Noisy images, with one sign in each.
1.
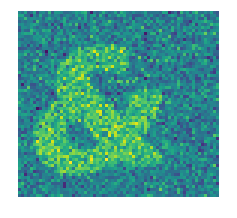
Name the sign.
ampersand
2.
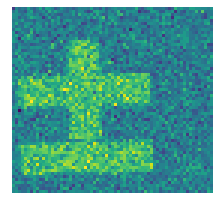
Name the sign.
plus-minus sign
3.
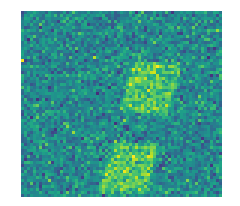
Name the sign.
colon
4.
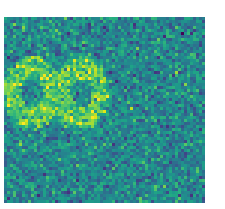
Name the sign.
infinity sign
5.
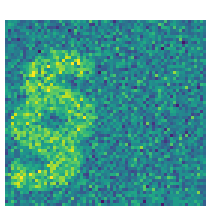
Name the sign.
section sign
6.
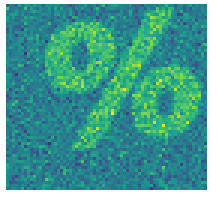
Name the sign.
percent sign
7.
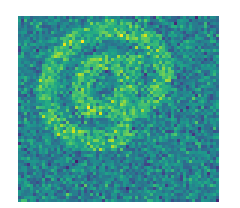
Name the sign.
at sign
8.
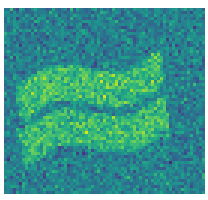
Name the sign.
approximately sign
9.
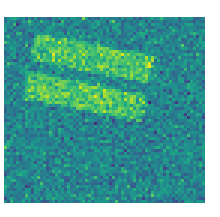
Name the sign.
equals sign
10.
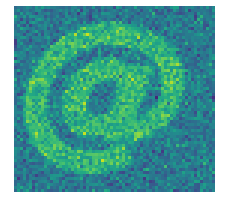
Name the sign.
at sign
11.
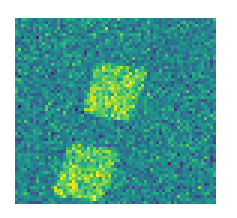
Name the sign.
colon
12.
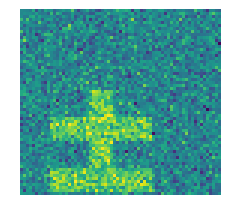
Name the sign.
plus-minus sign
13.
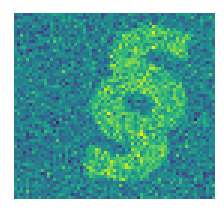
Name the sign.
section sign
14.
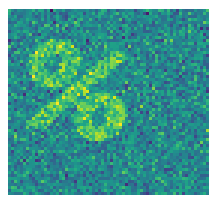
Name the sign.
percent sign
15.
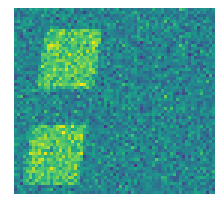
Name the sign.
colon
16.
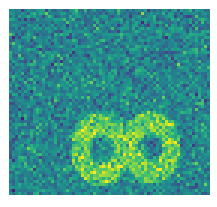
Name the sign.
infinity sign
